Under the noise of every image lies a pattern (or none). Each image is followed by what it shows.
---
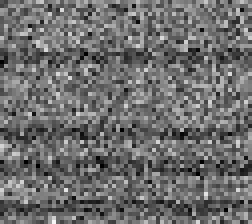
bands of rows
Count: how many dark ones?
4
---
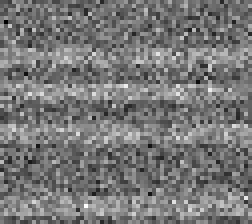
bands of rows
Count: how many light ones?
4
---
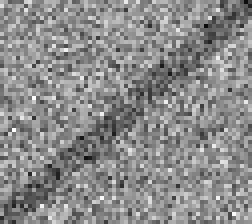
a diagonal band
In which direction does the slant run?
bottom left to top right
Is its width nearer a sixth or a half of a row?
a sixth
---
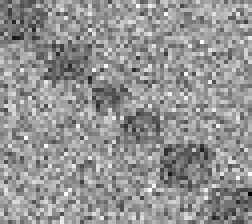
blocks along the diagonal
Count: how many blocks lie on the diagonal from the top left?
6
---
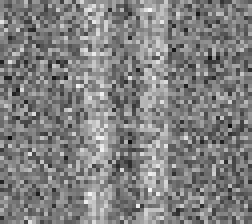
bands of columns
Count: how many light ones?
2
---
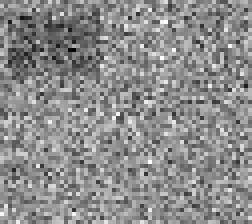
one block
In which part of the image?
top left
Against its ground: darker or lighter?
darker
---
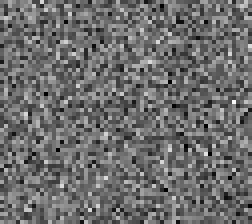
only noise
